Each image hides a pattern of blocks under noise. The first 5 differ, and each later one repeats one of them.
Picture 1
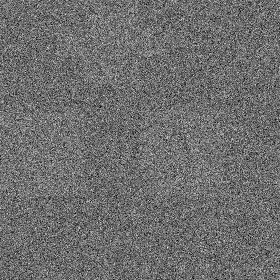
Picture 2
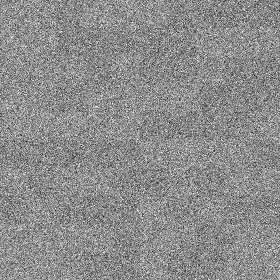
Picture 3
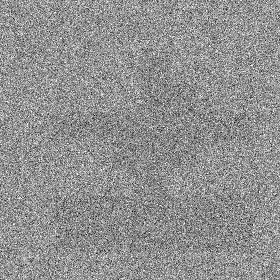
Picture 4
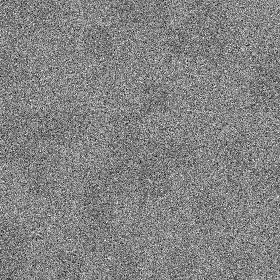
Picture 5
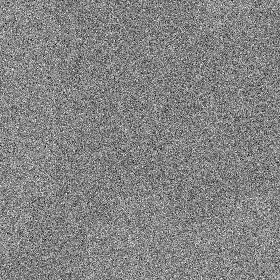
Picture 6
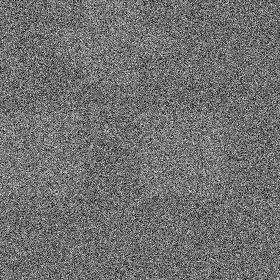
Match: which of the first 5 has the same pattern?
1
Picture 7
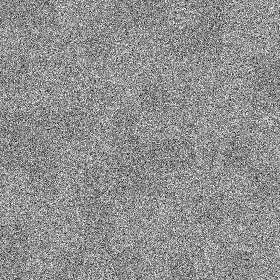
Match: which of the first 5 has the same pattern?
4
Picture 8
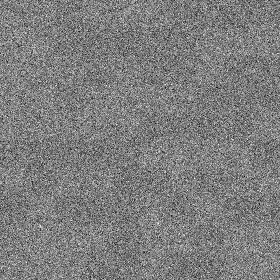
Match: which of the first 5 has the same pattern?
2
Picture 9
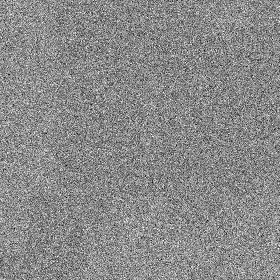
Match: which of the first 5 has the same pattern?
5
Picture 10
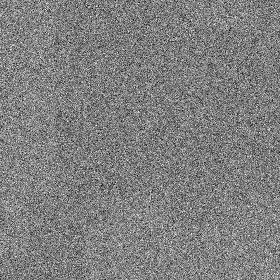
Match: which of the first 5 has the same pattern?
5
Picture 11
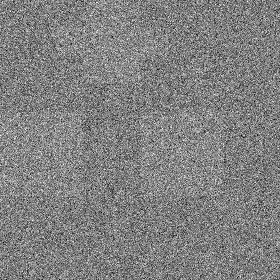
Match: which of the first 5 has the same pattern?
1
